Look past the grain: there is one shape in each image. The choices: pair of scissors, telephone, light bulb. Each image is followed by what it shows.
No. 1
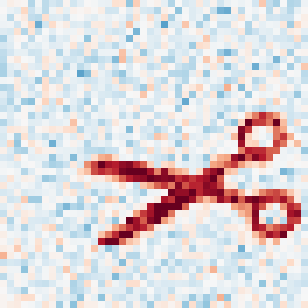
red pair of scissors
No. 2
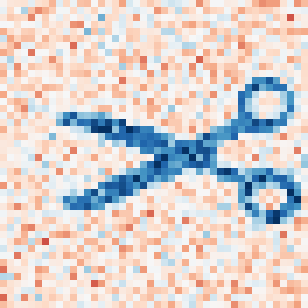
blue pair of scissors
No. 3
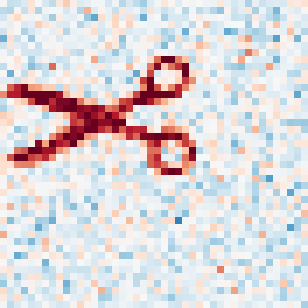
red pair of scissors
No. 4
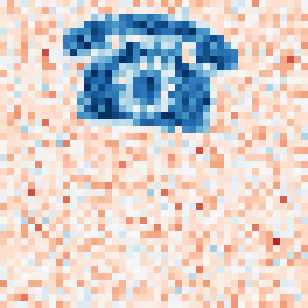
blue telephone
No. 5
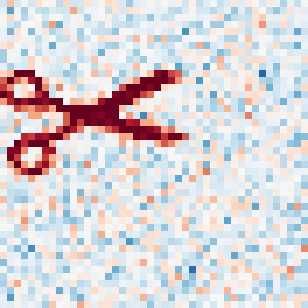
red pair of scissors
